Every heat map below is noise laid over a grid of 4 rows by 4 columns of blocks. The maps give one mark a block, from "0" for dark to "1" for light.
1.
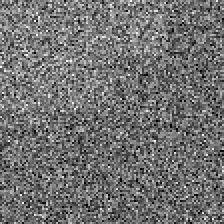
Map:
1 1 1 0
1 1 0 0
0 0 0 0
0 0 0 0
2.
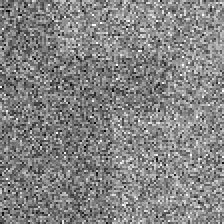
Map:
0 1 1 1
0 0 0 1
0 0 1 1
0 0 1 1
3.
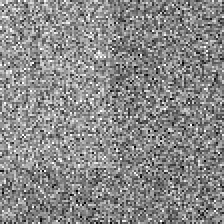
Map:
1 1 0 0
1 1 0 0
1 1 0 0
0 0 0 0
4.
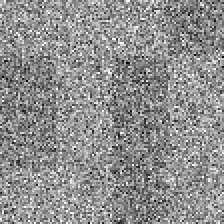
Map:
1 1 1 0
0 1 0 1
0 1 0 1
1 1 0 1
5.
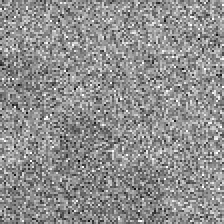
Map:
1 1 1 1
0 1 1 1
1 0 1 1
0 0 0 1
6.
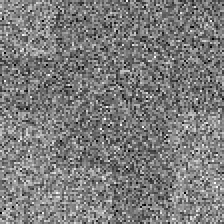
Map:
1 0 0 0
0 0 0 0
1 0 0 1
1 1 0 1
